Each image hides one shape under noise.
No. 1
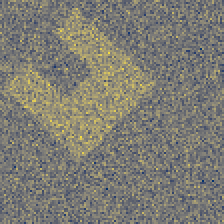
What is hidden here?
light square with a notch
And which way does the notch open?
up and left
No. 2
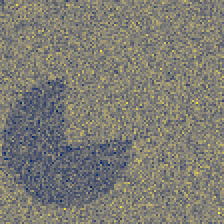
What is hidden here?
dark disc with a wedge cut out
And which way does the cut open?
up and right
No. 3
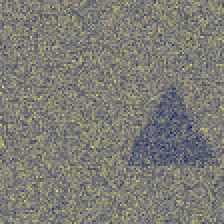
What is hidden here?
dark triangle, middle right
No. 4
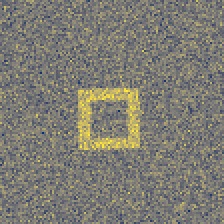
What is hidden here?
light square frame, centre
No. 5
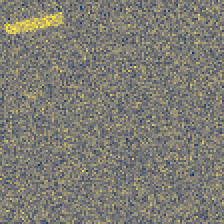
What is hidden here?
light bar, top left
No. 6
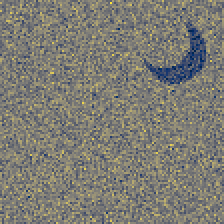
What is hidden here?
dark crescent, top right
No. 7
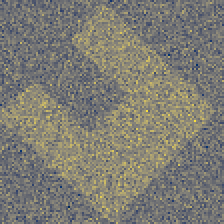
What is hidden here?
light square with a notch
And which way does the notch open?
up and left
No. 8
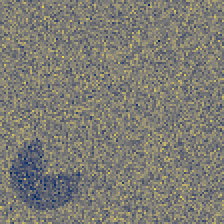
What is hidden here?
dark disc with a wedge cut out, bottom left
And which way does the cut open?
up and right
